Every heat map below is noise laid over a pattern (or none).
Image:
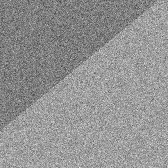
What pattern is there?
a sharp edge
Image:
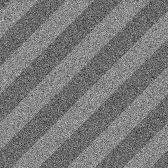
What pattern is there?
diagonal stripes
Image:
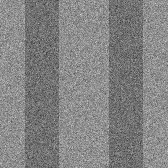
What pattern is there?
vertical stripes
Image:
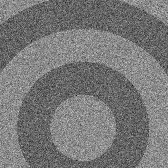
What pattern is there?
rings round one point
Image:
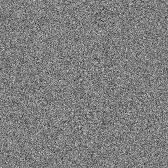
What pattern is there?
only noise
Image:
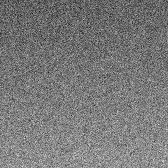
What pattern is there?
a smooth slope
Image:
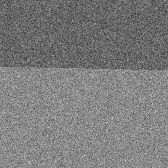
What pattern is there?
a sharp edge
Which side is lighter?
bottom
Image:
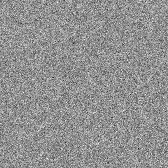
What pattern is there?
only noise
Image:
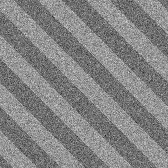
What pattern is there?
diagonal stripes
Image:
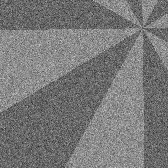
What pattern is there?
spokes from one point
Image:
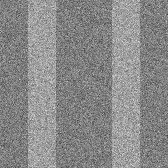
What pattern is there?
vertical stripes
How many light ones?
2
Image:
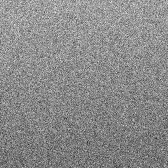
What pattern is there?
a smooth slope
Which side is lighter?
top
